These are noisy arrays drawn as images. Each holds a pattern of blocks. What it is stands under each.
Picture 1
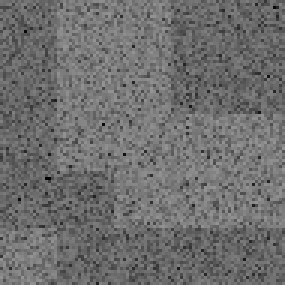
mirrored about the diagonal from the bottom left
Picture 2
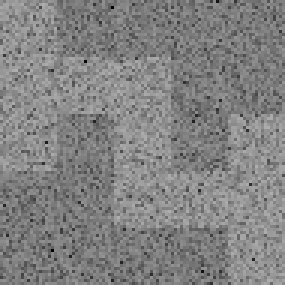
the same after a half turn
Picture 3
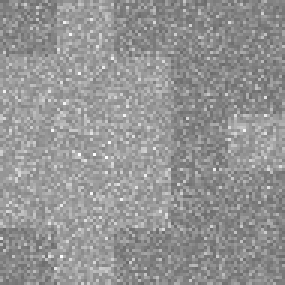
top and bottom mirror each other
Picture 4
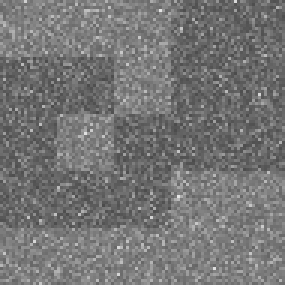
no symmetry
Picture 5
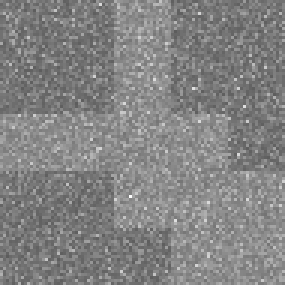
mirrored about the diagonal from the top left
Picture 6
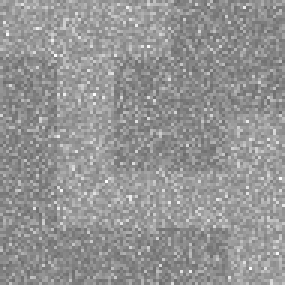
mirrored about the diagonal from the bottom left
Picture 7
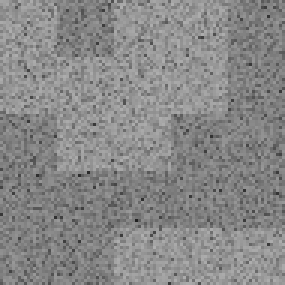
no symmetry
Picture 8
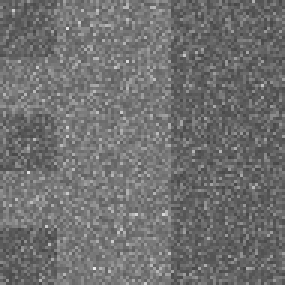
top and bottom mirror each other
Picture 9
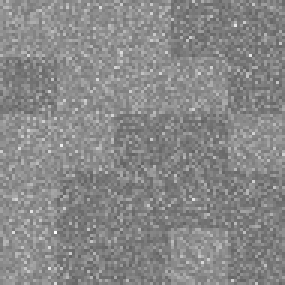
no symmetry
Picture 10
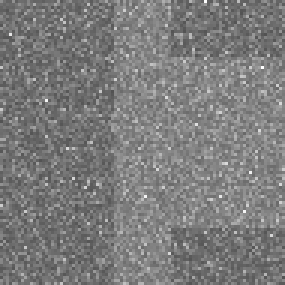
top and bottom mirror each other
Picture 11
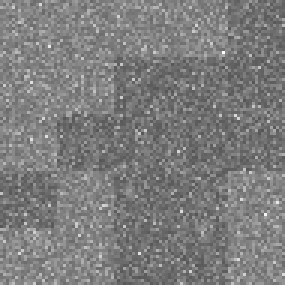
no symmetry
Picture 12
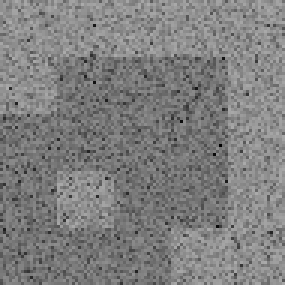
mirrored about the diagonal from the bottom left
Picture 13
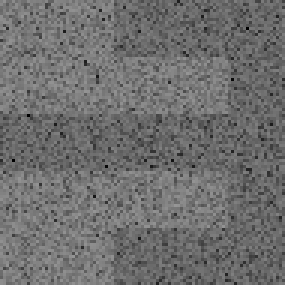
top and bottom mirror each other
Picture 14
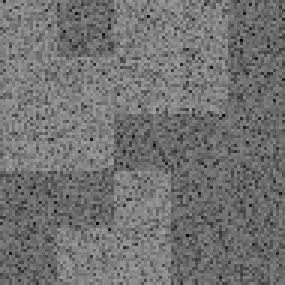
no symmetry
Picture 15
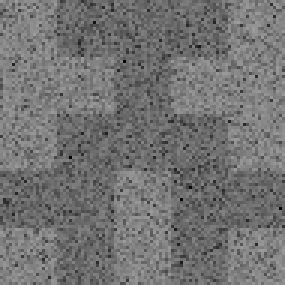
left and right mirror each other
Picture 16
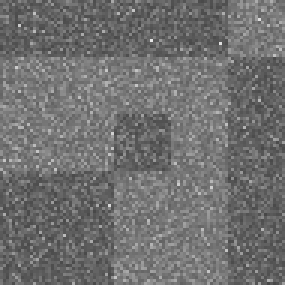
mirrored about the diagonal from the bottom left
